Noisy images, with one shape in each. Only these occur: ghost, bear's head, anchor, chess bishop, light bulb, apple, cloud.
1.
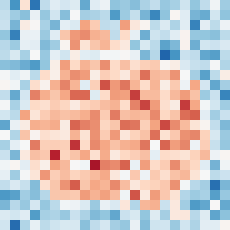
apple
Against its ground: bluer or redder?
redder
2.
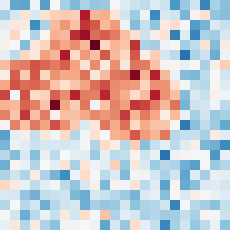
cloud
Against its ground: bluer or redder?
redder
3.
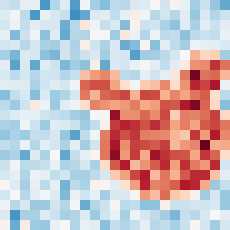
bear's head
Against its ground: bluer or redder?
redder
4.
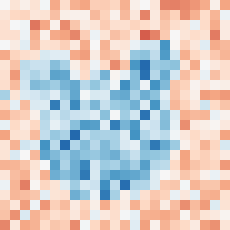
bear's head
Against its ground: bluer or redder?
bluer
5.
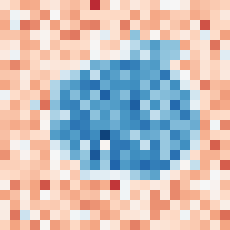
apple
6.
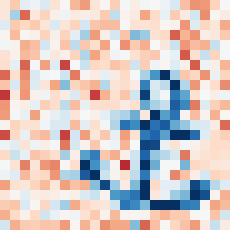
anchor
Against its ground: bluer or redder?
bluer
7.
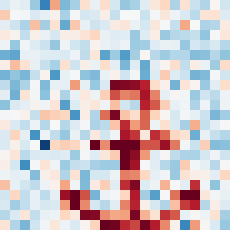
anchor
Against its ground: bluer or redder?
redder
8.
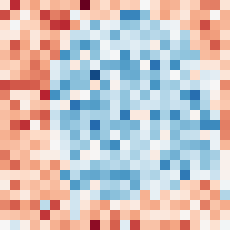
ghost
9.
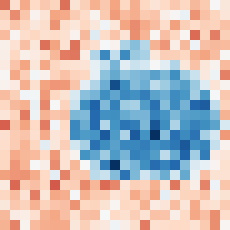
apple
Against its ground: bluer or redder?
bluer
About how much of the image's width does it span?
two thirds
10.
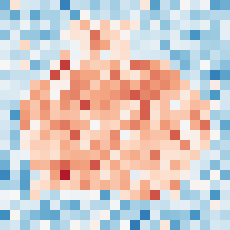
apple
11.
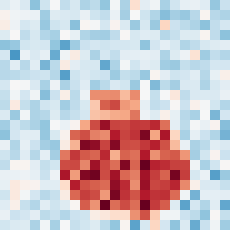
apple
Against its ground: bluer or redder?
redder
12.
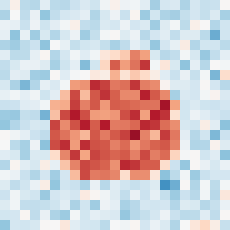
apple
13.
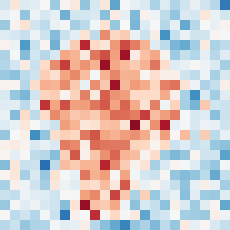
light bulb
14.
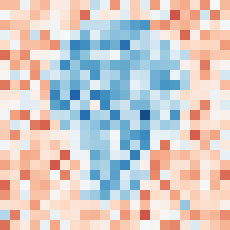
light bulb
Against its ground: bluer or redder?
bluer
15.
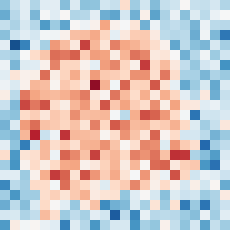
ghost
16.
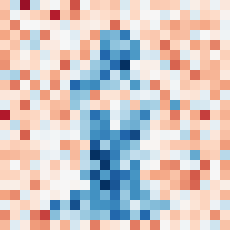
chess bishop
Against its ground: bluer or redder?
bluer
